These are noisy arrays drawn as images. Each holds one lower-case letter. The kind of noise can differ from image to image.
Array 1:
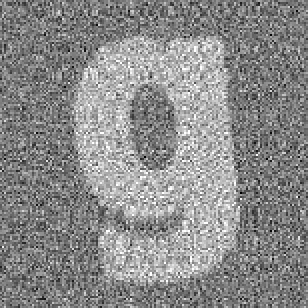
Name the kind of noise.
low rank plus noise
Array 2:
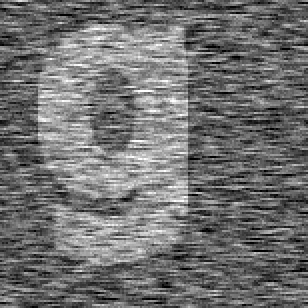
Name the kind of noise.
streaked along the rows
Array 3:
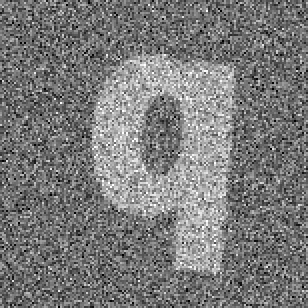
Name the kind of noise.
independent entries
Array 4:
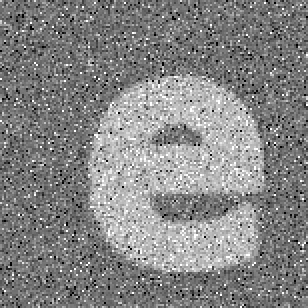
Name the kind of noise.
heavy tails
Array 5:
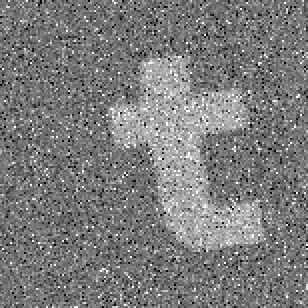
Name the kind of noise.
heavy tails
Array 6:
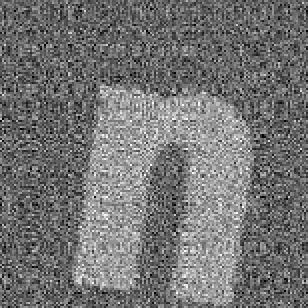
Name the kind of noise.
low rank plus noise
